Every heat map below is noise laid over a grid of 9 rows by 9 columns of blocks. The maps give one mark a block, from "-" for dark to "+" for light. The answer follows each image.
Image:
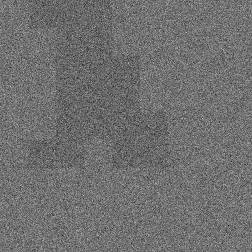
+---+++++
++--+++++
++---++++
++---++++
++----+++
+--+--+++
+++++++++
+++++++++
+++++++++
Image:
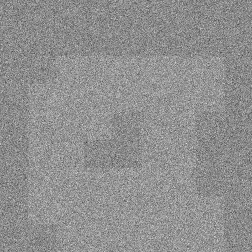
---------
---------
--++++++-
-+++++++-
-+++-++--
-++--++--
-++++++--
-+++++++-
--++++++-
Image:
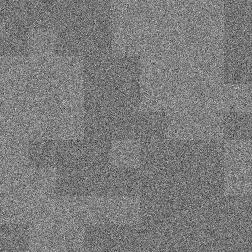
----++++-
-+--++++-
+++--+++-
+++--++++
+++---++-
+---+---+
++------+
+++++----
-++------
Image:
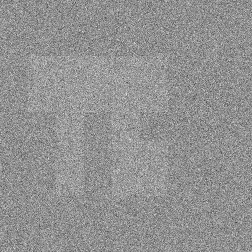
---------
---------
-+++++---
-+++++---
--+-+----
--+-++---
--+-++---
---------
---------
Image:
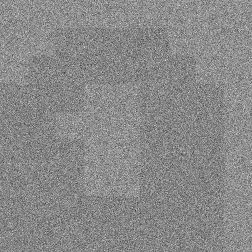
+++++++++
++----+++
+------++
---++---+
--+++---+
---++---+
---++---+
--------+
--------+
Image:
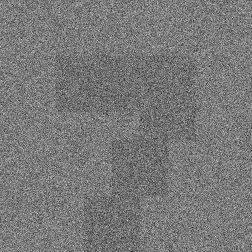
+++++++++
+++++++++
++-----++
++-----++
+++++--++
++++--+++
++++--+++
+++--++++
+++--++++
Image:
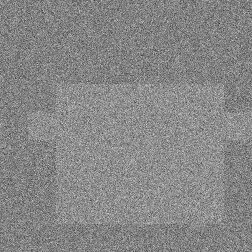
---------
---------
---------
--++++++-
-++++++++
--++++++-
--++++++-
--++++++-
---------
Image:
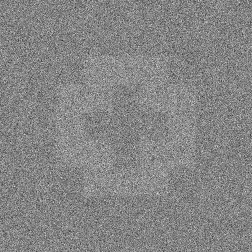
---------
---------
---+++---
--++-++--
--+---+--
--++-++--
---+++---
---------
---------
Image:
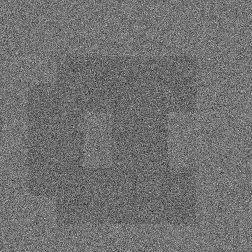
+++++++++
+++++++++
++-----++
+------++
+--+--+++
+--+--+++
+------++
++-----++
+++++++++
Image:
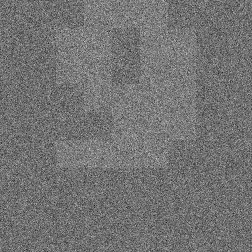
---+++---
--++-++--
--++-++--
---++++--
----+++--
--++++---
---------
---------
---------
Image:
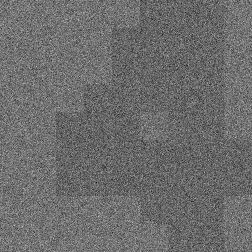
+++++---+
++++----+
++++----+
+++-----+
++---+--+
++-------
++-------
+++++---+
++++++--+
